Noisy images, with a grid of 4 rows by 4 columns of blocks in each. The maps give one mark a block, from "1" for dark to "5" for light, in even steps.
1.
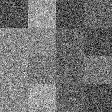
1512
4421
4323
4521
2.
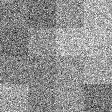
2135
1355
2234
4231
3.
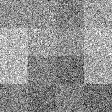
3324
5435
5214
2121
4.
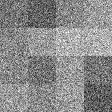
2134
3455
3242
4341
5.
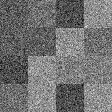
2315
2253
1544
3515
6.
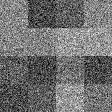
4124
4455
2131
1253
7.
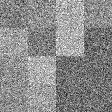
2353
4251
3511
3411
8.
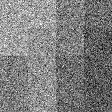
5532
5431
3421
3421
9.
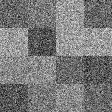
2352
5155
4421
1342
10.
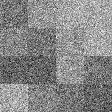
2455
3245
1142
5321
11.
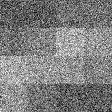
1122
2354
5443
4211
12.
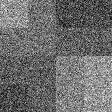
5311
3322
2245
1245
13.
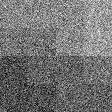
4445
3345
1223
1122
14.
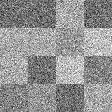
1141
4435
4152
2314
